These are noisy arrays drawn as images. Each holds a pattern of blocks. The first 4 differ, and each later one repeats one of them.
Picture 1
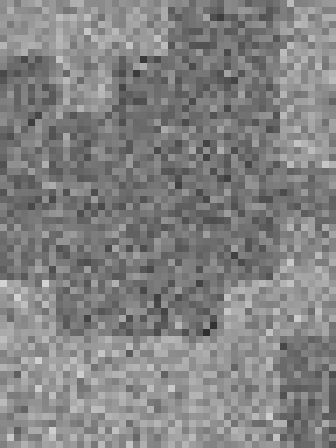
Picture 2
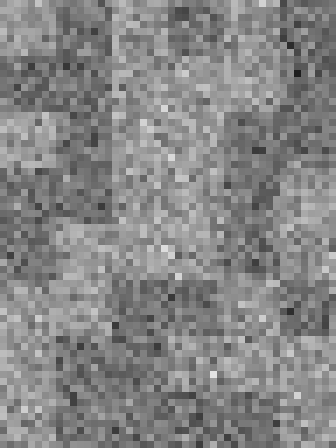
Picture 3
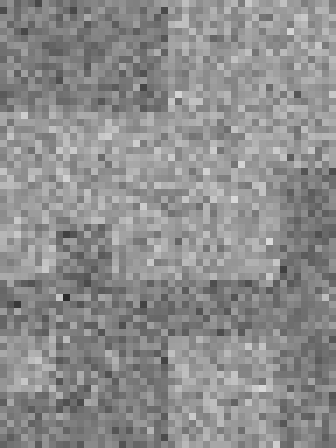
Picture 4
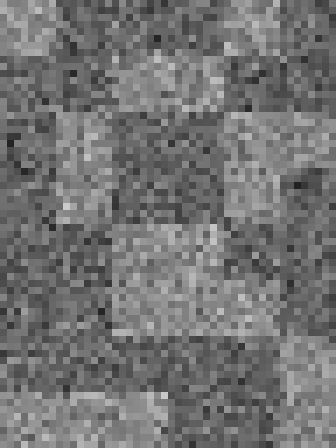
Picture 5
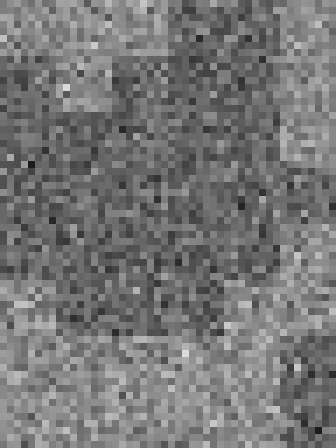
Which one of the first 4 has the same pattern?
1
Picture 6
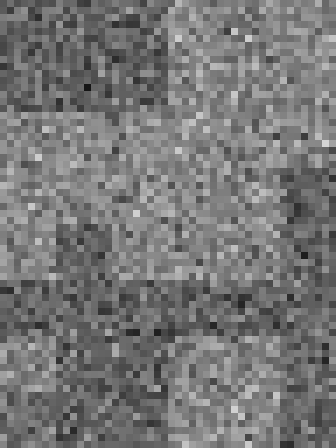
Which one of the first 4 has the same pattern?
3
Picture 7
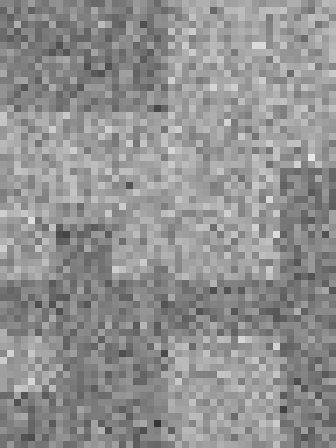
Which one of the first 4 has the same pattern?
3
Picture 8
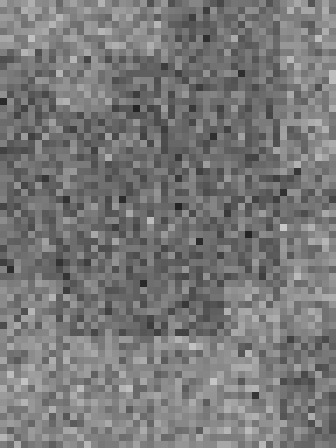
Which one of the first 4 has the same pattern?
1
